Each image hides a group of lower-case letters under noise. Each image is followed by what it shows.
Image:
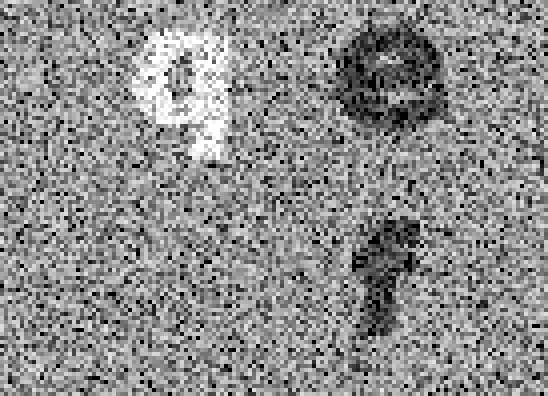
top left: light q; top right: dark e; bottom right: dark f
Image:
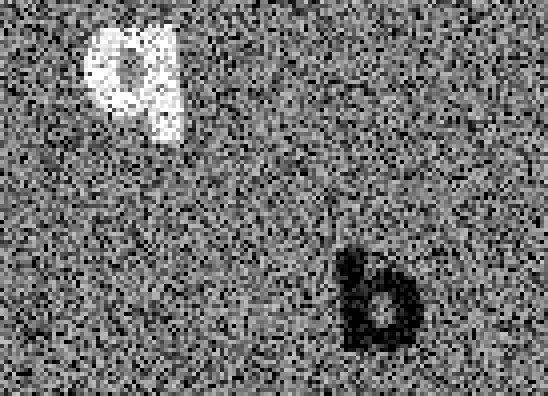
top left: light q; bottom right: dark b
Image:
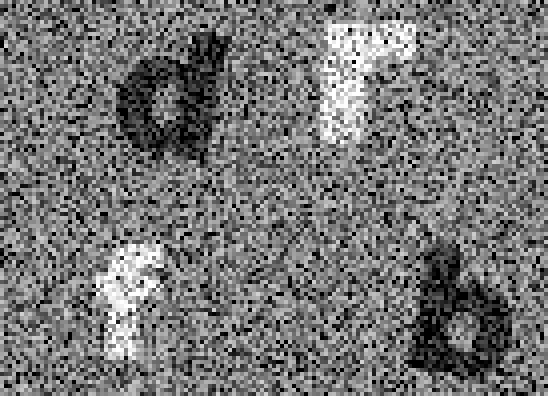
top left: dark d; top right: light r; bottom left: light f; bottom right: dark b
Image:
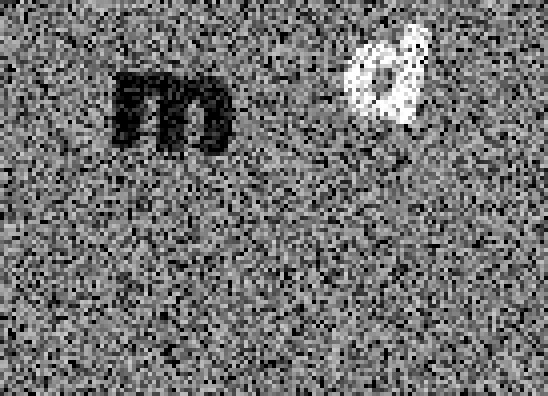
top left: dark m; top right: light d
